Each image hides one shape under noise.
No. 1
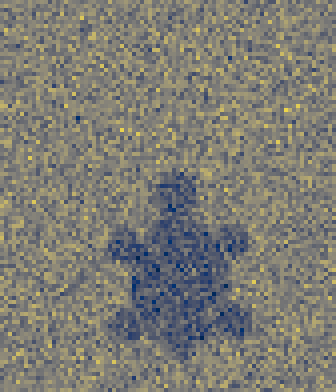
turtle
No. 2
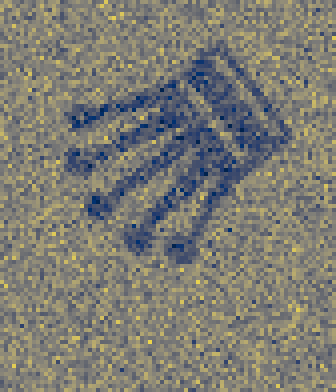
chess queen
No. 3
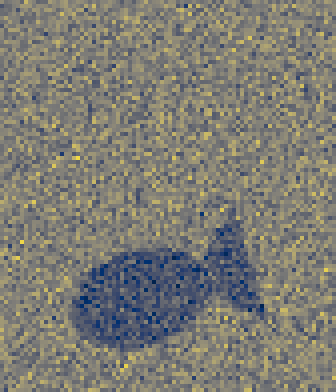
fish
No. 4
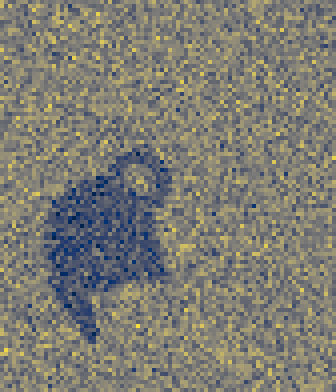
teapot
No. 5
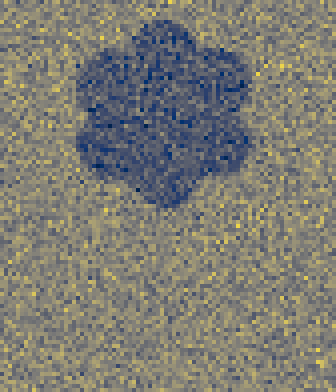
flower
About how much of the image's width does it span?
half
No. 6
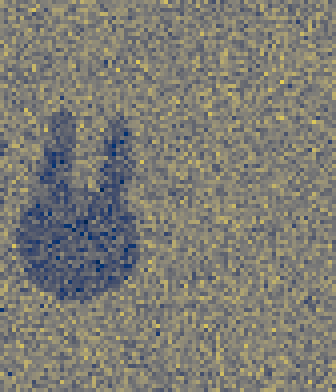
rabbit's head
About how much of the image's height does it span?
half
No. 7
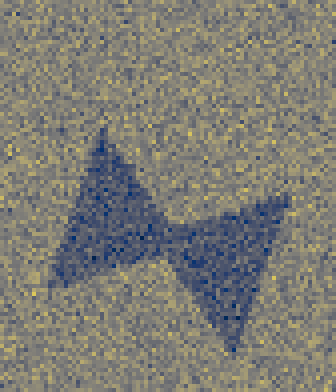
bow tie
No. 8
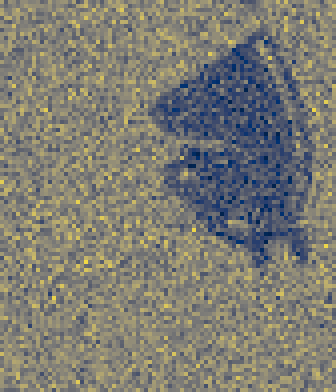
chess knight
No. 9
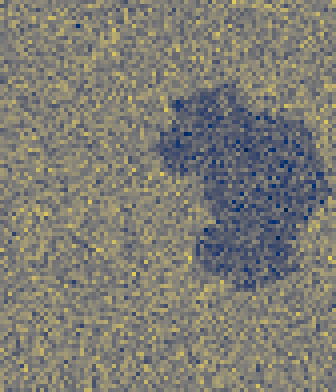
car
